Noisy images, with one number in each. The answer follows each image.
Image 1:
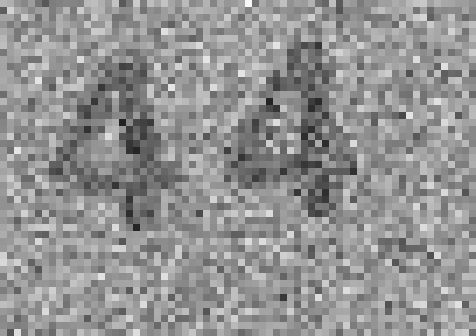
44
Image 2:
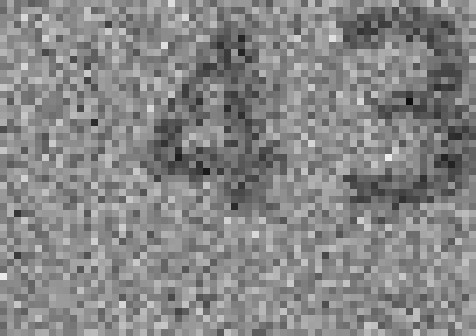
43
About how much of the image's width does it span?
two thirds
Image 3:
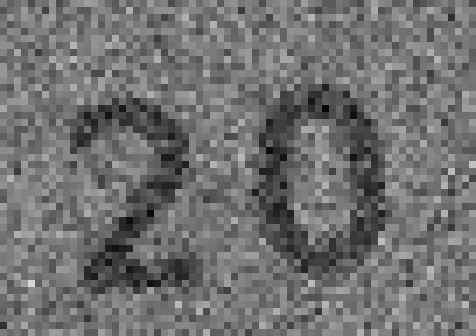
20
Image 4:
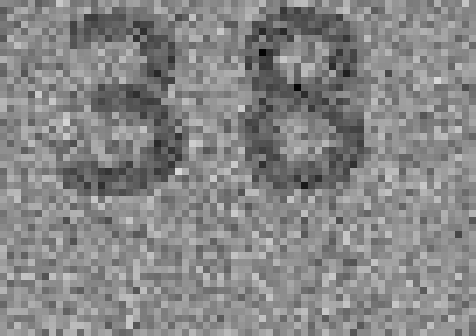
38
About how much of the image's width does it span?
two thirds
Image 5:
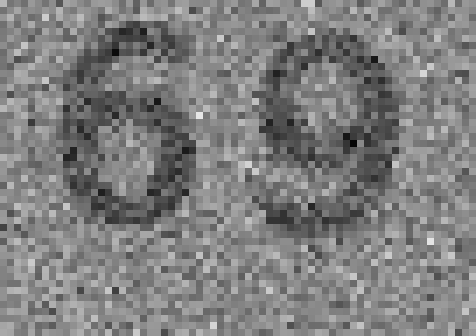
69
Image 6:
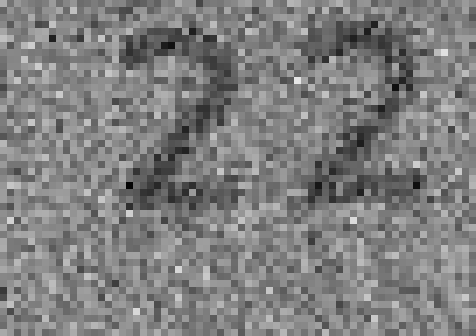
22
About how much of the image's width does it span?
two thirds
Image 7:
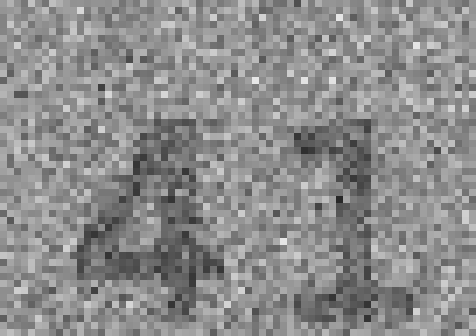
41
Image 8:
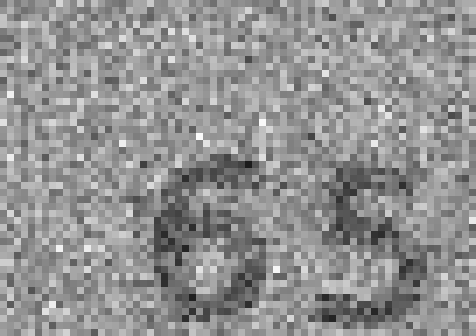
65
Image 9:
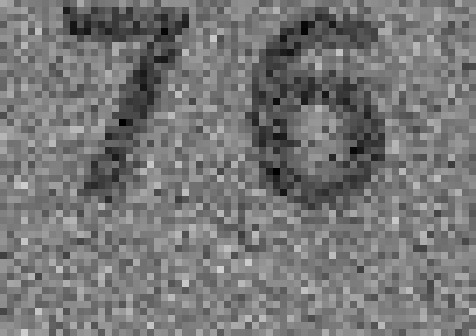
76
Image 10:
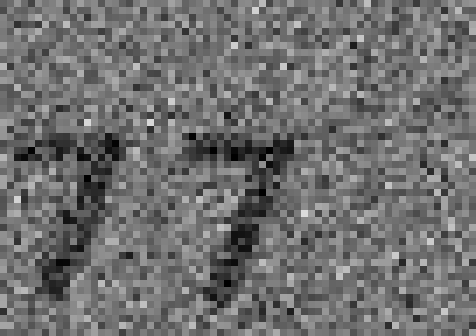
77
